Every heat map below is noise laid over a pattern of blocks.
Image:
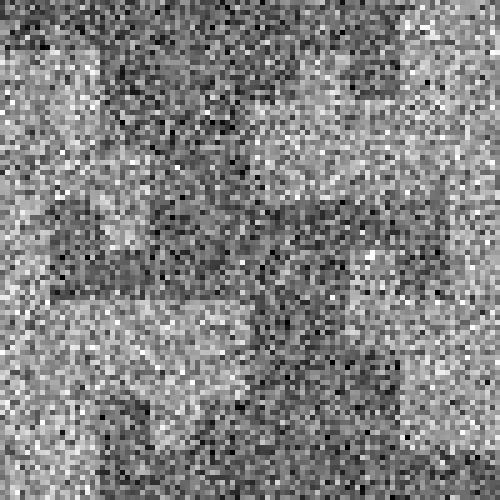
the same after a half turn
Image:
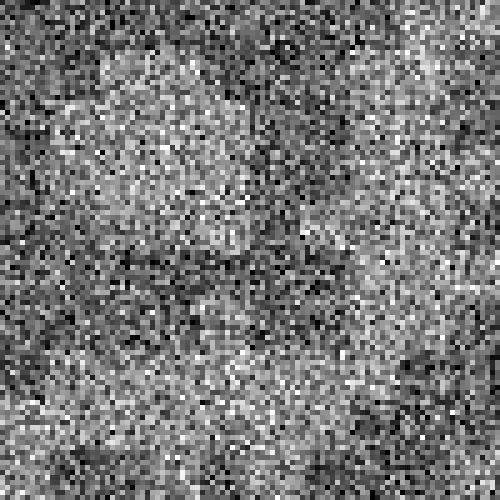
mirrored about the diagonal from the top left
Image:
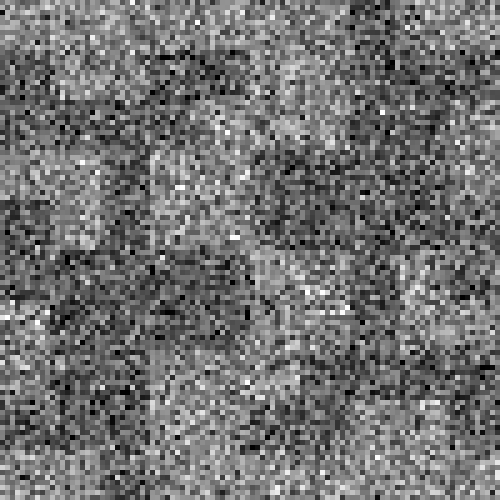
the same after a half turn
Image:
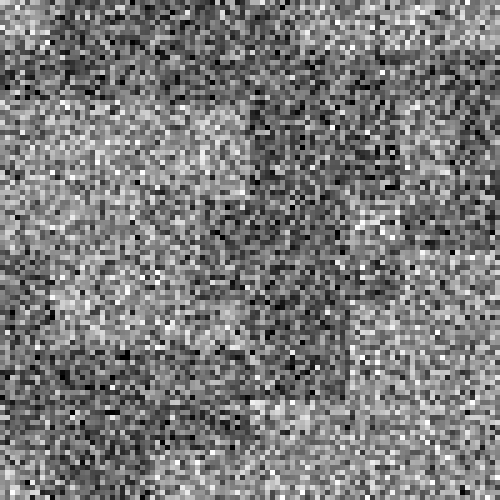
no symmetry
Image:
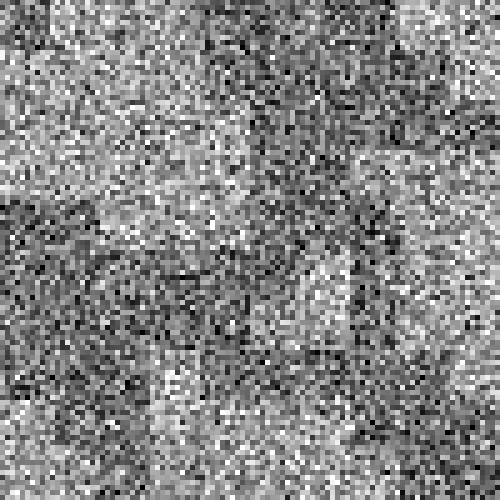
mirrored about the diagonal from the top left
